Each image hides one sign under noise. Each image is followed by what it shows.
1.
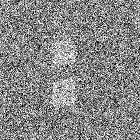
light colon
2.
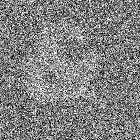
light ampersand
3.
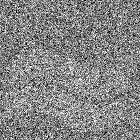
light approximately sign
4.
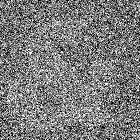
light ampersand
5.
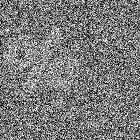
light percent sign
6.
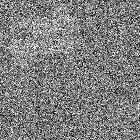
light not-equal sign
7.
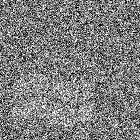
light approximately sign
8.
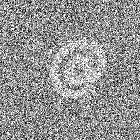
light at sign, centre
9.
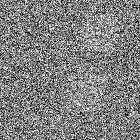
light colon
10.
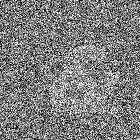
light ampersand
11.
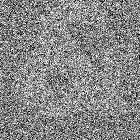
light ampersand
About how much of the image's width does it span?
nearly all
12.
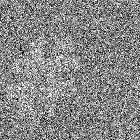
light hash sign
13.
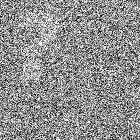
light question mark
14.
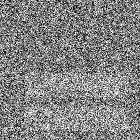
light equals sign
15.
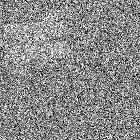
light not-equal sign
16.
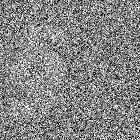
light section sign
